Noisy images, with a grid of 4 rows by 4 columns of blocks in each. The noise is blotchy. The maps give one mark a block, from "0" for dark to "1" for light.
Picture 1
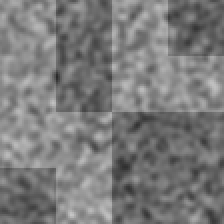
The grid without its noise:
1010
1011
1100
0100
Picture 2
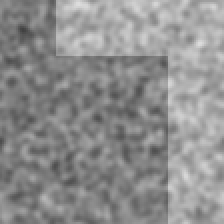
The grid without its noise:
0111
0001
0001
0001
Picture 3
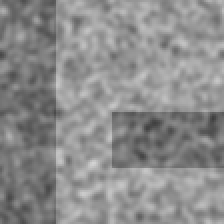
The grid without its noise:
0111
0111
0100
0111
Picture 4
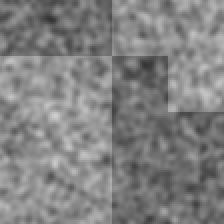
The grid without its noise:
0011
1101
1100
1100
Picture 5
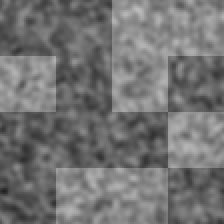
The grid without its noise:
0011
1010
0001
0110
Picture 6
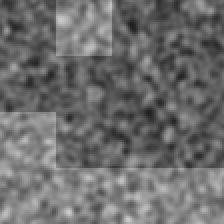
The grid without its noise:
0100
0000
1000
1111
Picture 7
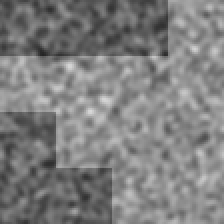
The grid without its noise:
0001
1111
0111
0011
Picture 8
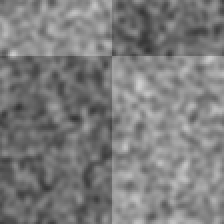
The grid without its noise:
1100
0011
0011
0011
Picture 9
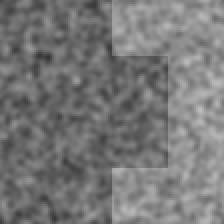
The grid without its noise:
0011
0001
0001
0011
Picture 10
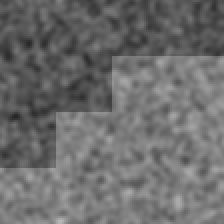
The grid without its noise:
0000
0011
0111
1111
